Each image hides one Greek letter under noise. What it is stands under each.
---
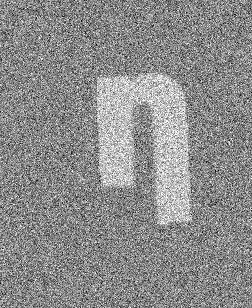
eta
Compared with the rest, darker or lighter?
lighter
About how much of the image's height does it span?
half
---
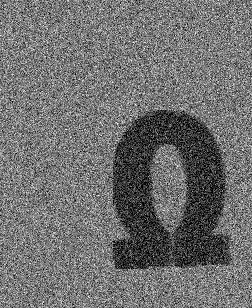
omega
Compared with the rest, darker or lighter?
darker
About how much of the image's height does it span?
half
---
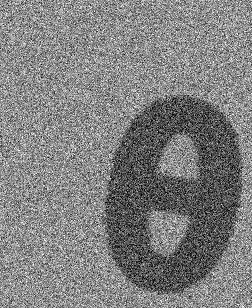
theta
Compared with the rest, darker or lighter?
darker
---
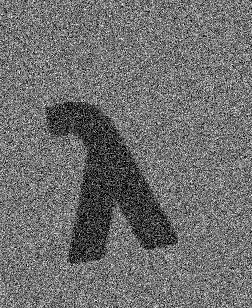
lambda
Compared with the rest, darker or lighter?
darker
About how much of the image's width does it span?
half
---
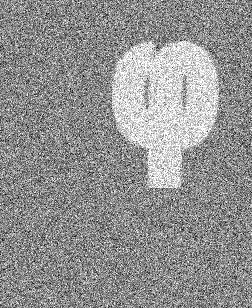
phi
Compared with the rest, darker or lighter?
lighter
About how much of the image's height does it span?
half
